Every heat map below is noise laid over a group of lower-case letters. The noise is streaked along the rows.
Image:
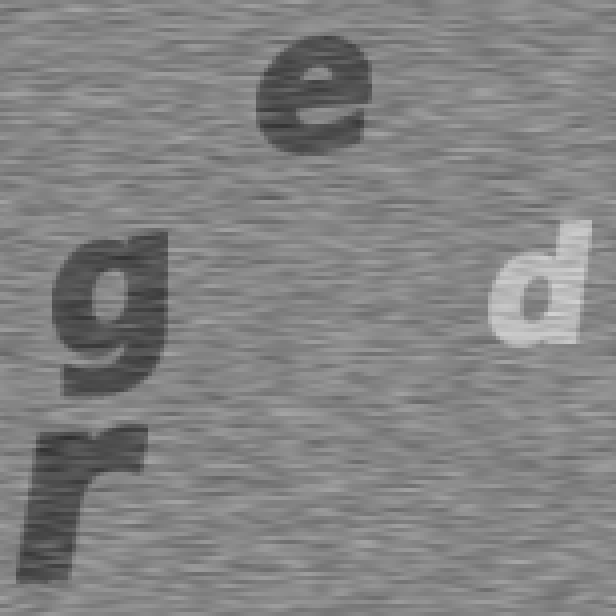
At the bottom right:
nothing
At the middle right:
d
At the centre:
nothing
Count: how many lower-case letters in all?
4
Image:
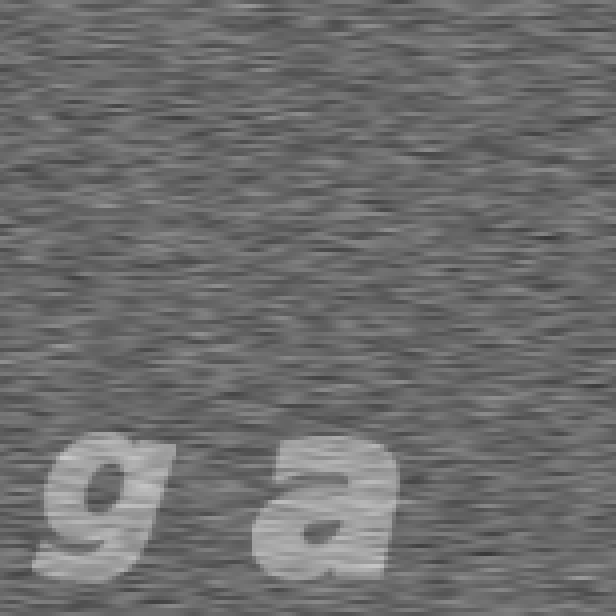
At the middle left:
nothing
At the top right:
nothing
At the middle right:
nothing
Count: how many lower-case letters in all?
2
